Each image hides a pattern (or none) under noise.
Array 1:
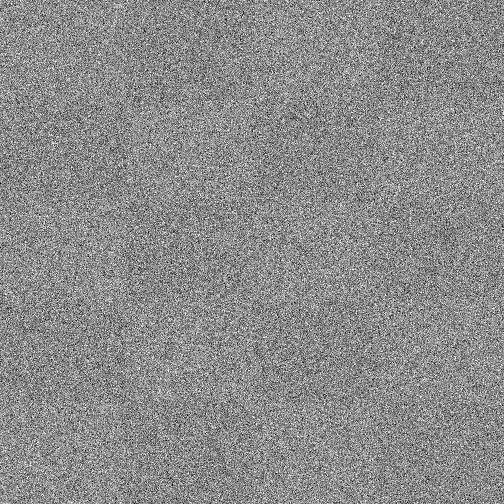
a checkerboard
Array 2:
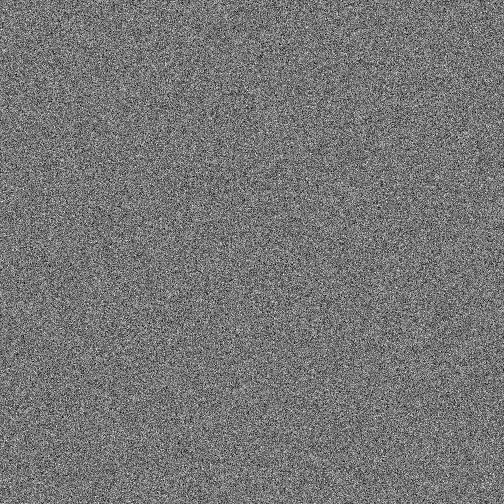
only noise
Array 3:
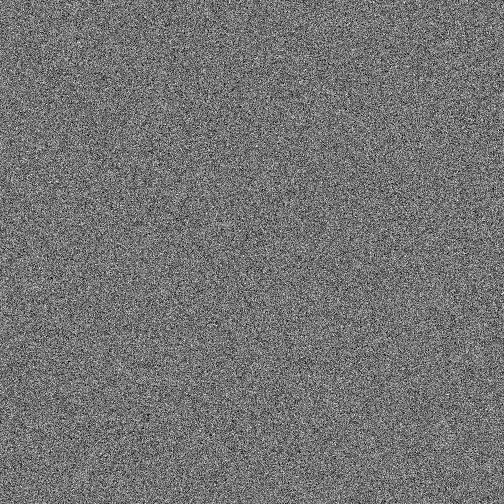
only noise
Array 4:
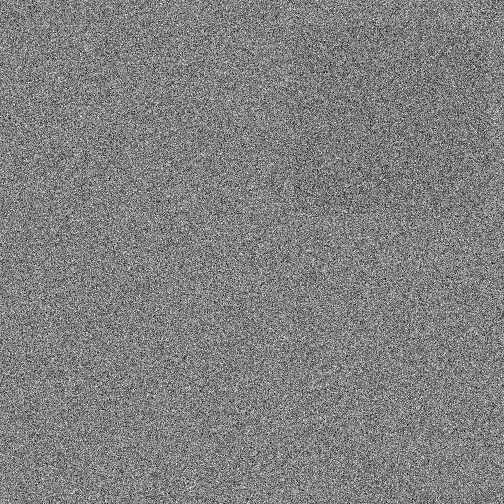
one block
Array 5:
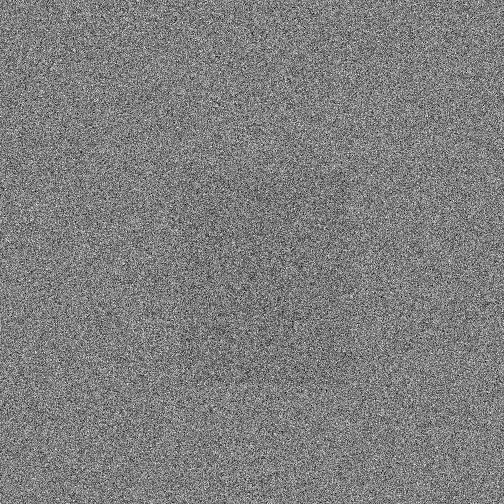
one block
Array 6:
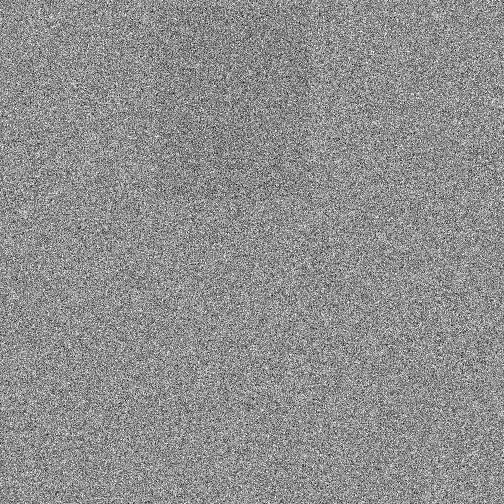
one block
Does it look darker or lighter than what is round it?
darker
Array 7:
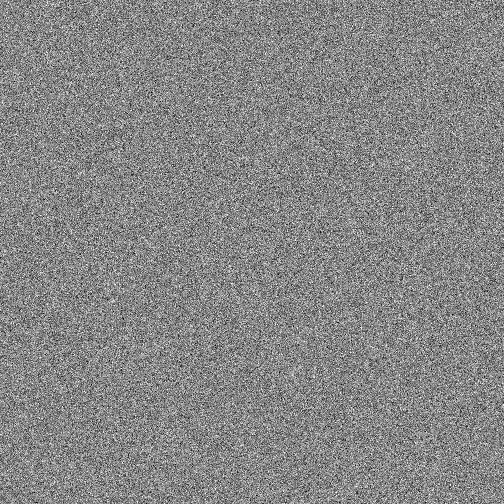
only noise
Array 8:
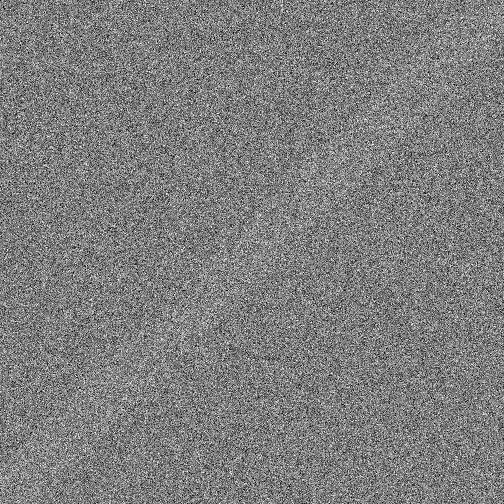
a diagonal band
